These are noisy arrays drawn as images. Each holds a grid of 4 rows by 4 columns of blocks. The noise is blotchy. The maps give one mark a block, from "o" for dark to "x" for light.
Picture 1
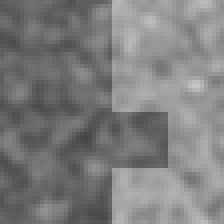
o o x x
o o x x
o o o x
o o x x
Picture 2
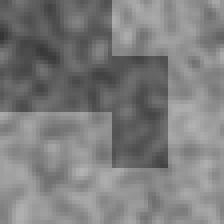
o o x x
o o o x
x x o x
x x x x
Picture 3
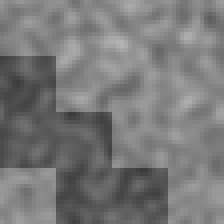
x x x x
o x x x
o o x x
x o o x
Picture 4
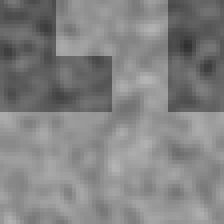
o x x o
o o x o
x x x x
x x x x
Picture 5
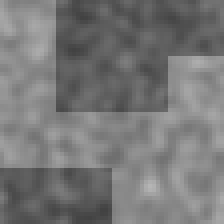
x o o o
x o o x
x x x x
o o x x
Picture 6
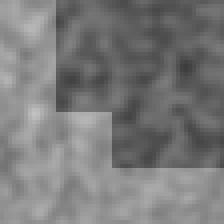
x o o o
x o o o
x x o o
x x x x
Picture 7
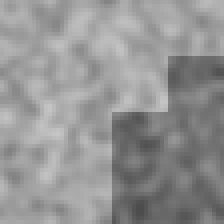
x x x x
x x x o
x x o o
x x o o
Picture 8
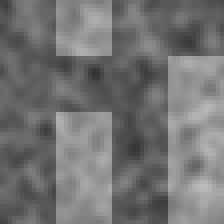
o x o o
o o o x
o x o x
o x o x
